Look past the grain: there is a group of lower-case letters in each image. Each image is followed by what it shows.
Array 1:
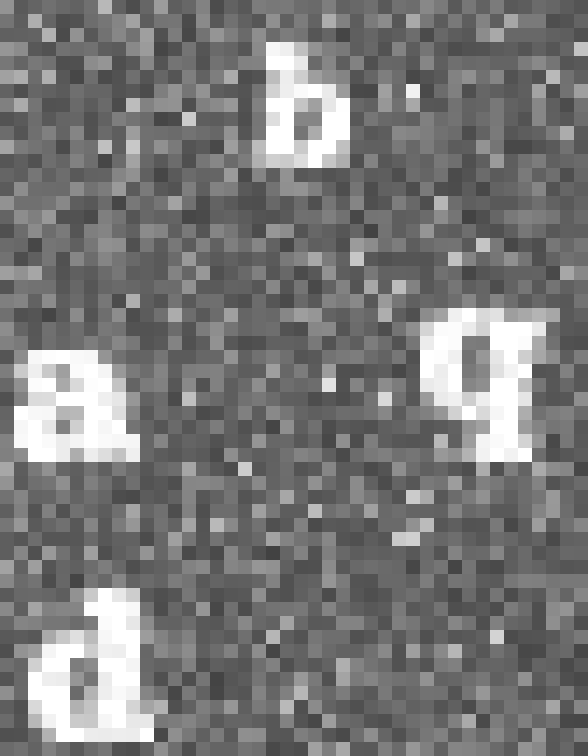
top middle: b; middle left: a; middle right: q; bottom left: d
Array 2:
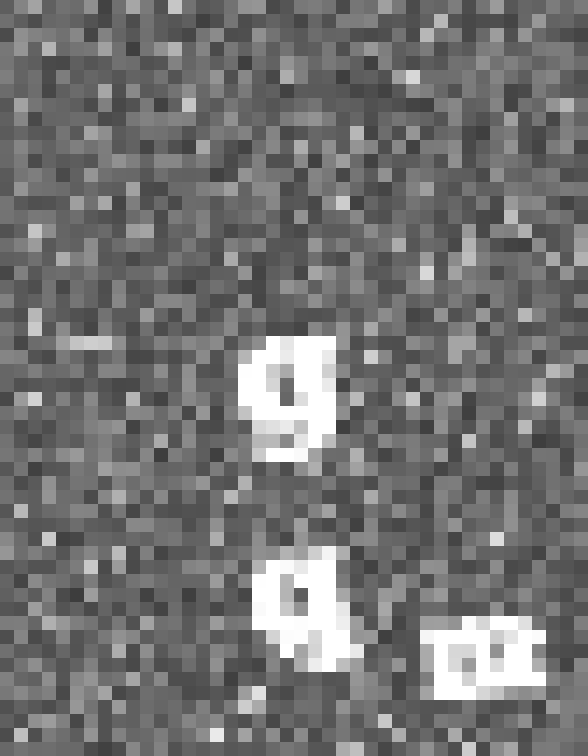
centre: g; bottom middle: q; bottom right: m
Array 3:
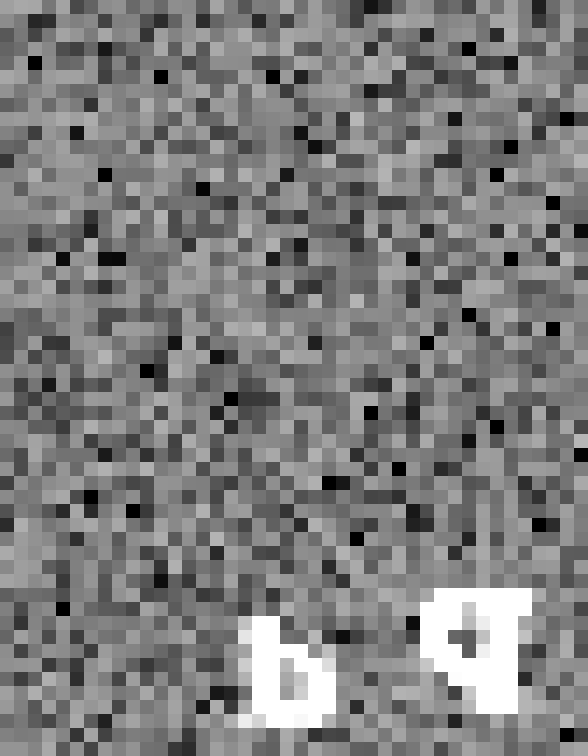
bottom middle: b; bottom right: q
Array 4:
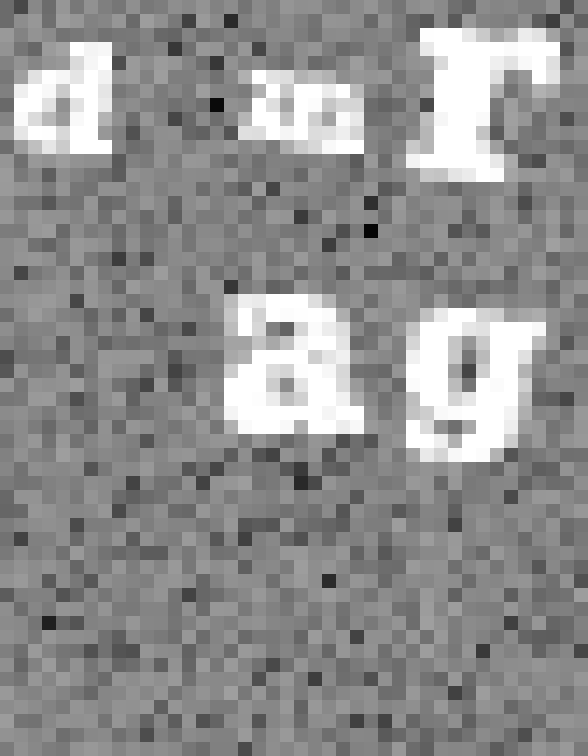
top left: d; top middle: m; top right: r; centre: a; middle right: g
